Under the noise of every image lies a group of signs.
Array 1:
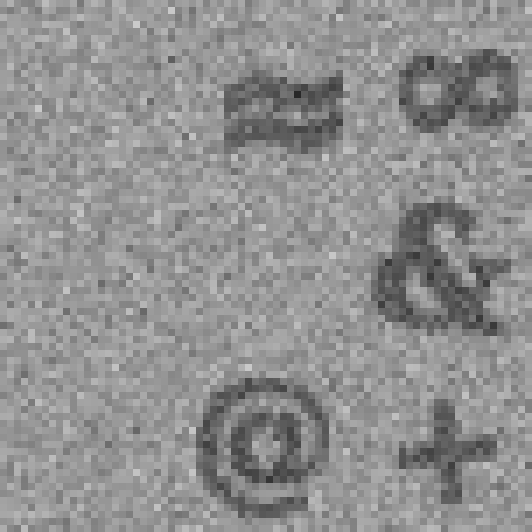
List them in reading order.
top middle: approximately sign; top right: infinity sign; middle right: ampersand; bottom middle: at sign; bottom right: plus sign
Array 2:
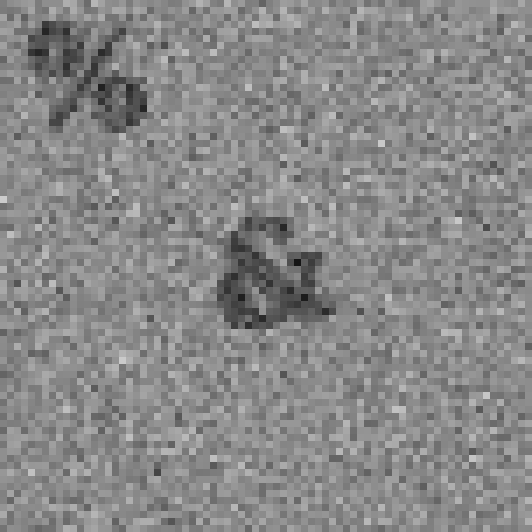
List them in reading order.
top left: percent sign; centre: ampersand
